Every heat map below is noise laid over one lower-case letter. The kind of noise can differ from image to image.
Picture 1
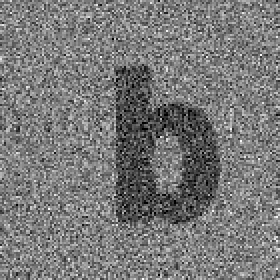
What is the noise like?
low rank plus noise
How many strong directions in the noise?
five to eight
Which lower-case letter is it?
b
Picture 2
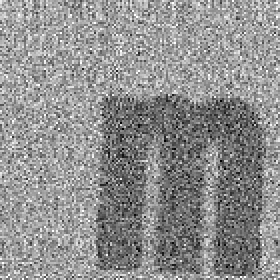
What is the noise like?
low rank plus noise
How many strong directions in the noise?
two
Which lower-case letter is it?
m
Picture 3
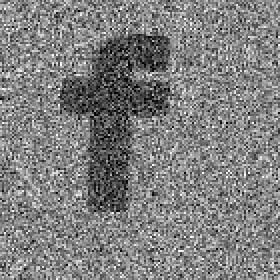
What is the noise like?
low rank plus noise
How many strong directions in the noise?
five to eight
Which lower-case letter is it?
f
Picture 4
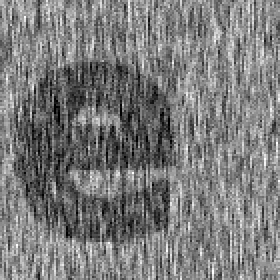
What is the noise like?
streaked along the columns
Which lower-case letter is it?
e
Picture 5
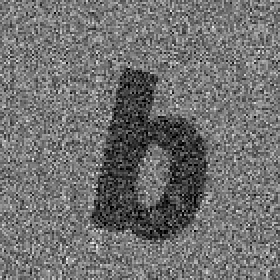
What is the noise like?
low rank plus noise
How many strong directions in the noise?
three or four
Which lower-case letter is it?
b
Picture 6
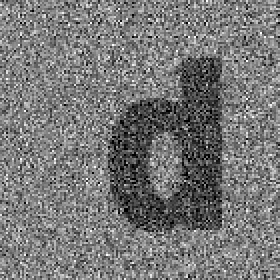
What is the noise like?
low rank plus noise
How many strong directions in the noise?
two
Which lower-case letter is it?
d
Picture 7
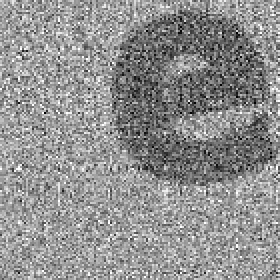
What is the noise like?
low rank plus noise
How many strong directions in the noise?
three or four
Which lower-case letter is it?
e
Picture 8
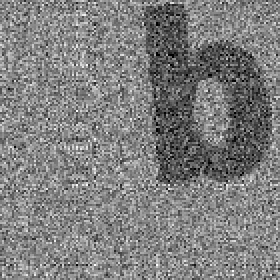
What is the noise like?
low rank plus noise
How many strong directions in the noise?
two
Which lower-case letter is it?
b
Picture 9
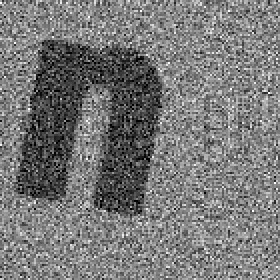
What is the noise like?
low rank plus noise
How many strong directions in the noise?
two
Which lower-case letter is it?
n
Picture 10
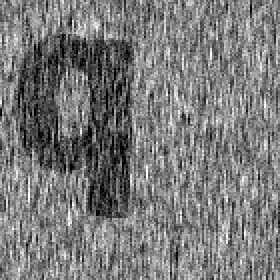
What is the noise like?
streaked along the columns
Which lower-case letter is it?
q
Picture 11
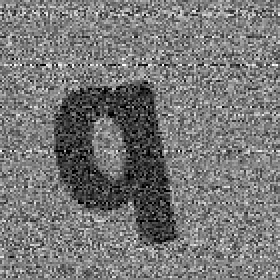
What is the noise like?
rows of uneven size
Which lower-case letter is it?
q
